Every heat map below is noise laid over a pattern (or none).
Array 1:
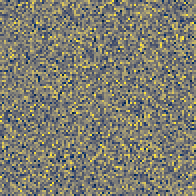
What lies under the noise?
only noise
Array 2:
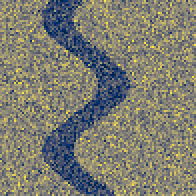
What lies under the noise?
a wavy band
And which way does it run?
top to bottom
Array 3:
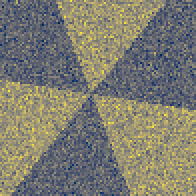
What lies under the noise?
spokes from one point
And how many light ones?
3
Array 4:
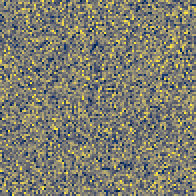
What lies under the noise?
only noise
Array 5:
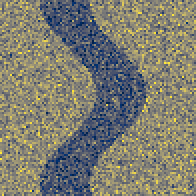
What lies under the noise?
a wavy band
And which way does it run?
top to bottom
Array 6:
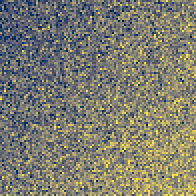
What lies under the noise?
a smooth slope
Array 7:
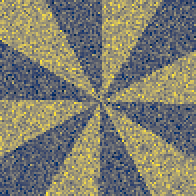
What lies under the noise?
spokes from one point
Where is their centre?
centre
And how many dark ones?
6
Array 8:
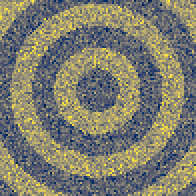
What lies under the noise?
rings round one point
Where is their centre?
centre
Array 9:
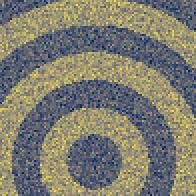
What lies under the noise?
rings round one point
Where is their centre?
bottom middle
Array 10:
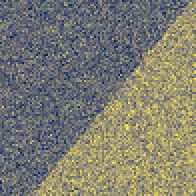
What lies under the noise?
a sharp edge
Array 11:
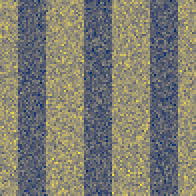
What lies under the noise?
vertical stripes
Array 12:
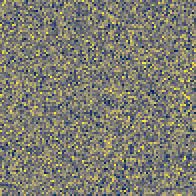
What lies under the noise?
only noise
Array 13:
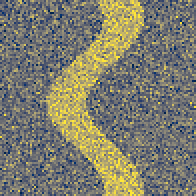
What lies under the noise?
a wavy band
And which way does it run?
top to bottom
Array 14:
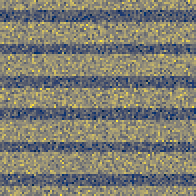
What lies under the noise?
horizontal stripes
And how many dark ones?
6
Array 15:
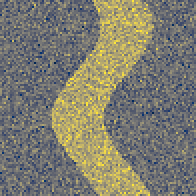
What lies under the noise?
a wavy band
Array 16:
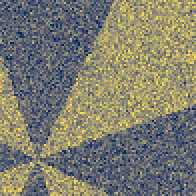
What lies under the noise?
spokes from one point
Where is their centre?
bottom left
